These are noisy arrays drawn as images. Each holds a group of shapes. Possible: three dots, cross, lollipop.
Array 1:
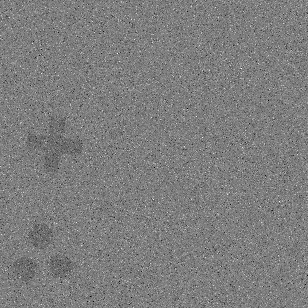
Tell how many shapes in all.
2
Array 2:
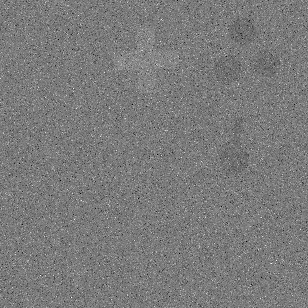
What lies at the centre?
nothing
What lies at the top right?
three dots
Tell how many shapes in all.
3
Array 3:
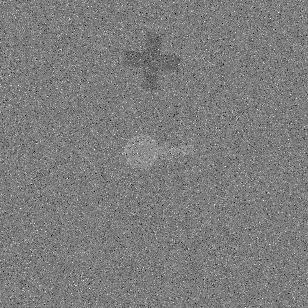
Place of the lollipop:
centre
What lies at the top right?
nothing
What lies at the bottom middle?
nothing
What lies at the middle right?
nothing
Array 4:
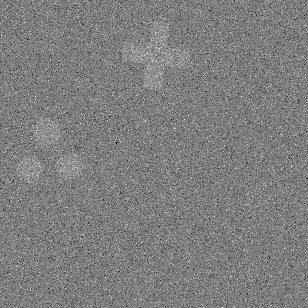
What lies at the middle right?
nothing
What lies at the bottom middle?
nothing
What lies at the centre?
nothing
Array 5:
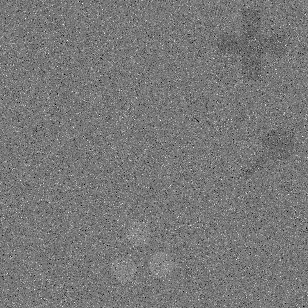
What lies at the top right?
cross
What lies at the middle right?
lollipop
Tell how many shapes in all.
3
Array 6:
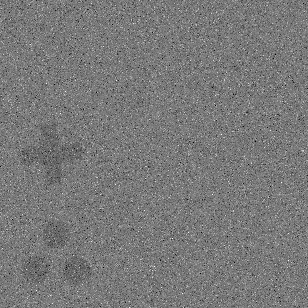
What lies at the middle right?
nothing
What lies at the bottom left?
three dots
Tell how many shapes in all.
2
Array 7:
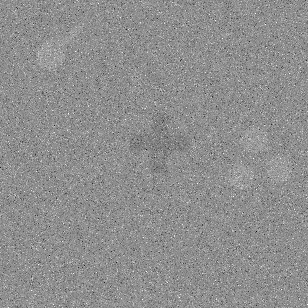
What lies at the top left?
lollipop
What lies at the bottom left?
nothing
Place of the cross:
centre
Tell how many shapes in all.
3
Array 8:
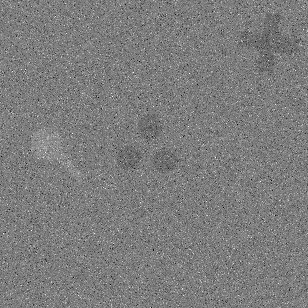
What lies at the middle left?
lollipop
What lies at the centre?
three dots
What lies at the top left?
nothing
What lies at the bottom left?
nothing
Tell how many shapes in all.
3
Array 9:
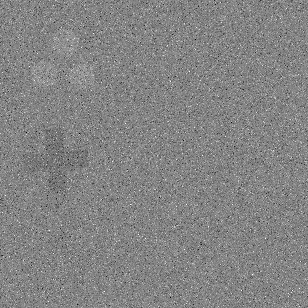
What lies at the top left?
three dots
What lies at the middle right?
nothing
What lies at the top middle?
nothing
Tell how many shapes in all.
2
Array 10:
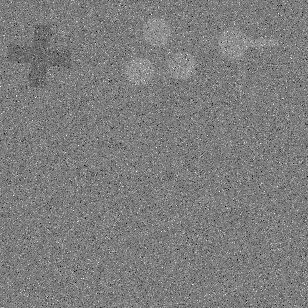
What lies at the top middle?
three dots
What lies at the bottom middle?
nothing
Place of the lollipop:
top right
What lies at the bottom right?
nothing
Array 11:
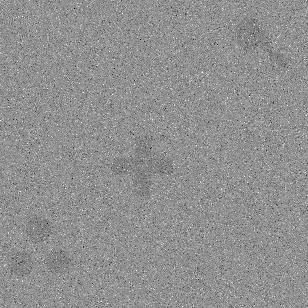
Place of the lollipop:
top right
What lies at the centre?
cross
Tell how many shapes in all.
3
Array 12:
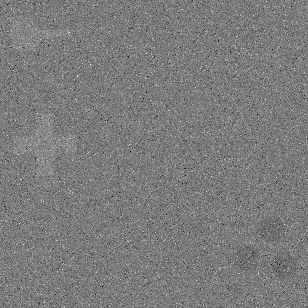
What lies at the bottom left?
nothing
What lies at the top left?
lollipop
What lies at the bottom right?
three dots
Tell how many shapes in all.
3
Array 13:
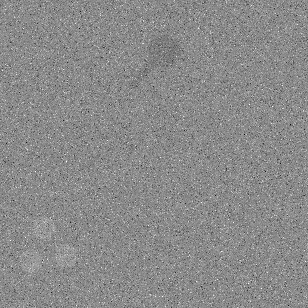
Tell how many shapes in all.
2
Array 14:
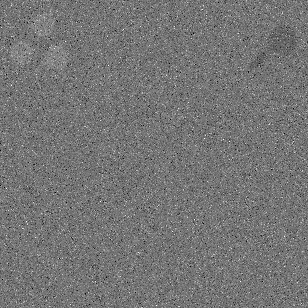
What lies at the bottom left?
nothing
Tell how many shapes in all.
2
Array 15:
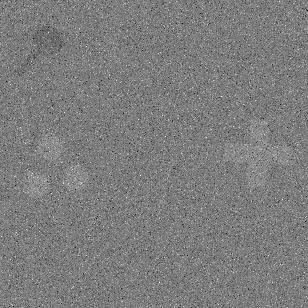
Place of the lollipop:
top left
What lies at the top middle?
nothing
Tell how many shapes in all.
3
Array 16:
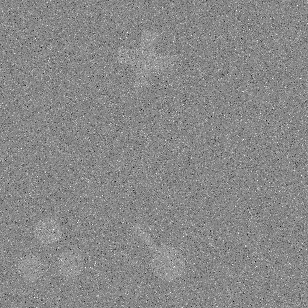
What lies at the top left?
nothing
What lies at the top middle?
cross
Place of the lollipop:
bottom middle
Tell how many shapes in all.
3
